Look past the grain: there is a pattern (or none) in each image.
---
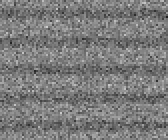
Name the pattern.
horizontal stripes
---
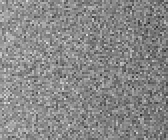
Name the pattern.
a smooth slope
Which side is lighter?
left
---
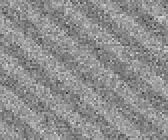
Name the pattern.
diagonal stripes
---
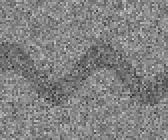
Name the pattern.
a wavy band
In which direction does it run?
left to right
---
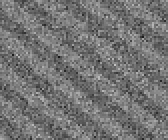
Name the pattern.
diagonal stripes
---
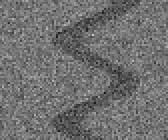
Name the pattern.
a wavy band
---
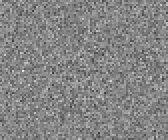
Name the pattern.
only noise
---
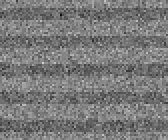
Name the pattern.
horizontal stripes
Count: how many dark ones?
5
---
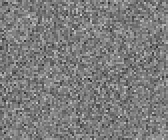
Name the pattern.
only noise
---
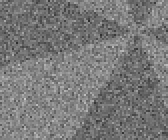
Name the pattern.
spokes from one point
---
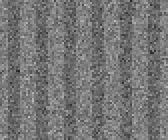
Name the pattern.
vertical stripes
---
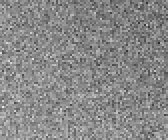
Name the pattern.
a smooth slope
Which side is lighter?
bottom left
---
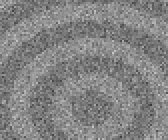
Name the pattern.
rings round one point
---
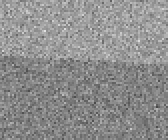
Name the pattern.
a sharp edge
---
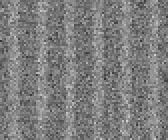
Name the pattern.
vertical stripes
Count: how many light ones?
6
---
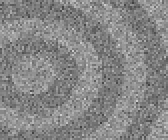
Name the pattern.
rings round one point
